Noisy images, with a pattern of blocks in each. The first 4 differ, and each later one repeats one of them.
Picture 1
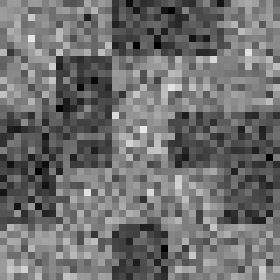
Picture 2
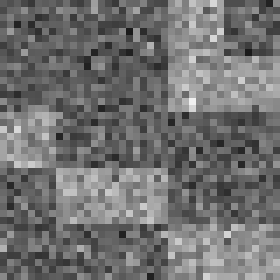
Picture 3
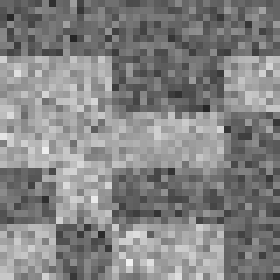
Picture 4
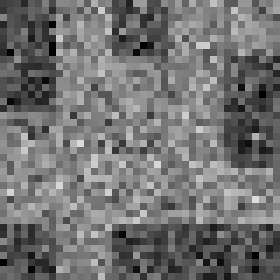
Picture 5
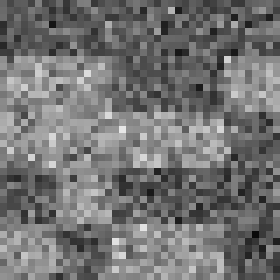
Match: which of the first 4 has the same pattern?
3
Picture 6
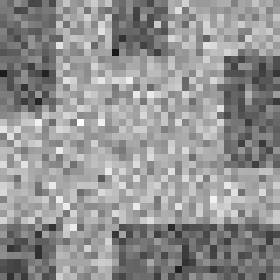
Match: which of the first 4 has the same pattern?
4
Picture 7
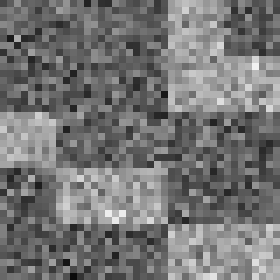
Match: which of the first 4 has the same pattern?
2
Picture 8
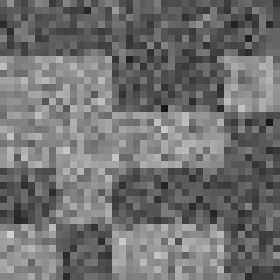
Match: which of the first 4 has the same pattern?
3
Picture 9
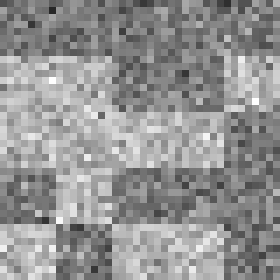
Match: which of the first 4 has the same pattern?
3
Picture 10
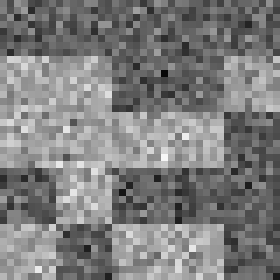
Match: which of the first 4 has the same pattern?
3
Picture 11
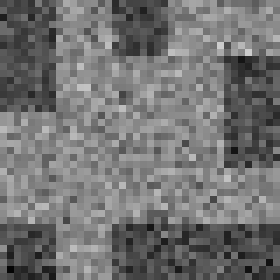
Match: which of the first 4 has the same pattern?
4
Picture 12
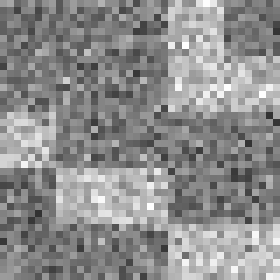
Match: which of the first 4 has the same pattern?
2
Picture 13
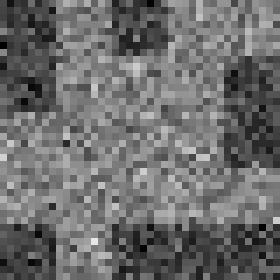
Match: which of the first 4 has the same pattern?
4
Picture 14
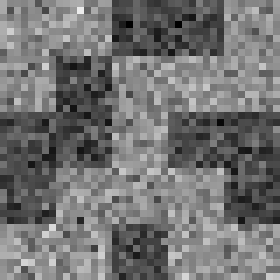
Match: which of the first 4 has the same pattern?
1
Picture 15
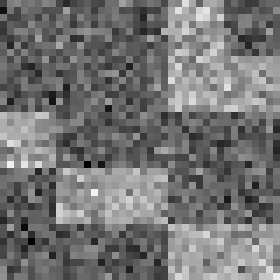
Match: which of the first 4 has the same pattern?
2
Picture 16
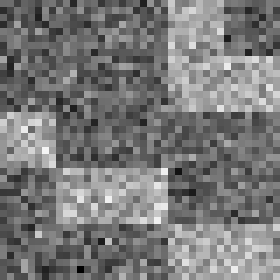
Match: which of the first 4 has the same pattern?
2
